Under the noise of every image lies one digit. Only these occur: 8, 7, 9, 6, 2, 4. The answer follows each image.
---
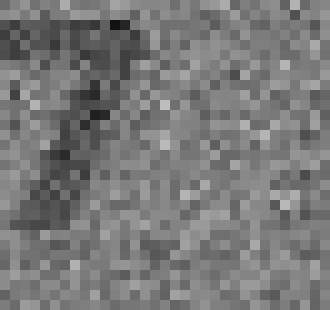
7
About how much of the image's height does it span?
two thirds
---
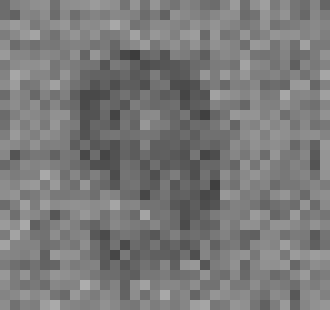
9
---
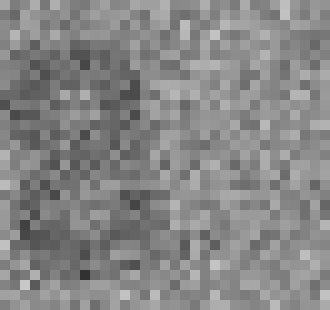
8
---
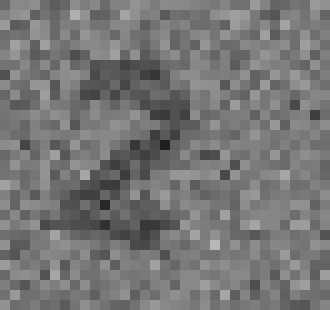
2
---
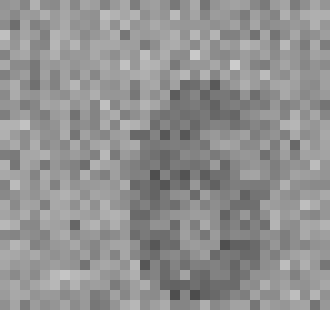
6
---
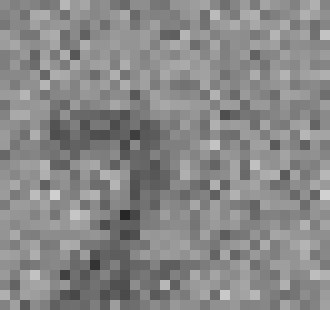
2
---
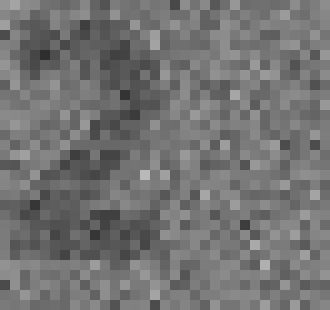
2
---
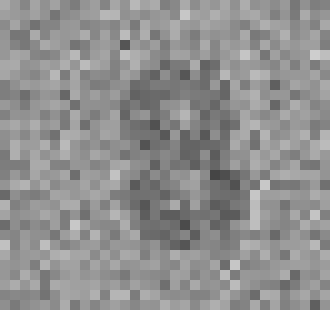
8
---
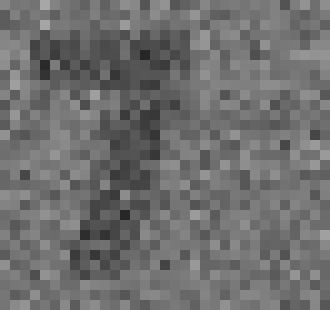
7
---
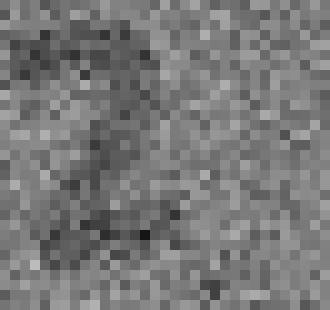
2
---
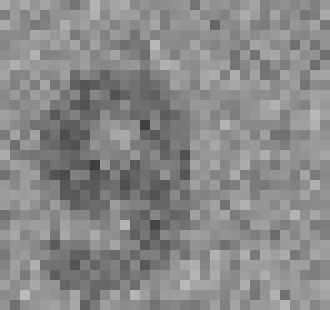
9
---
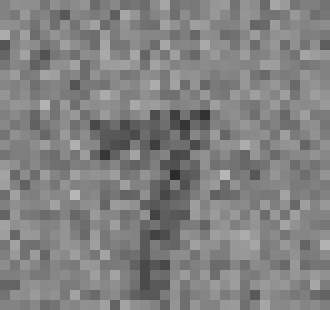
7
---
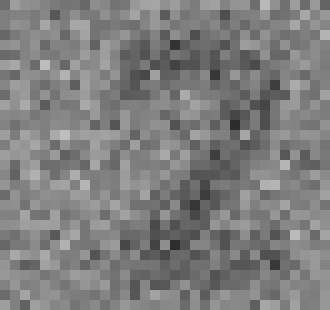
2
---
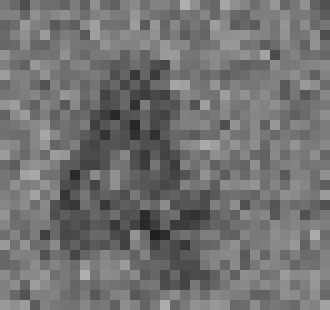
4
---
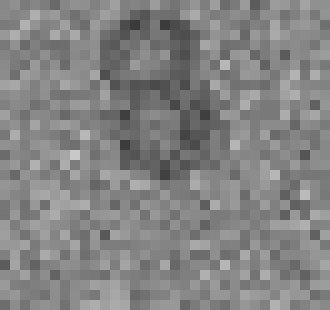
8
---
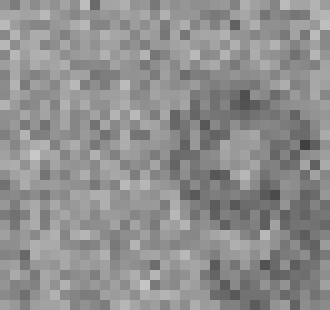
9
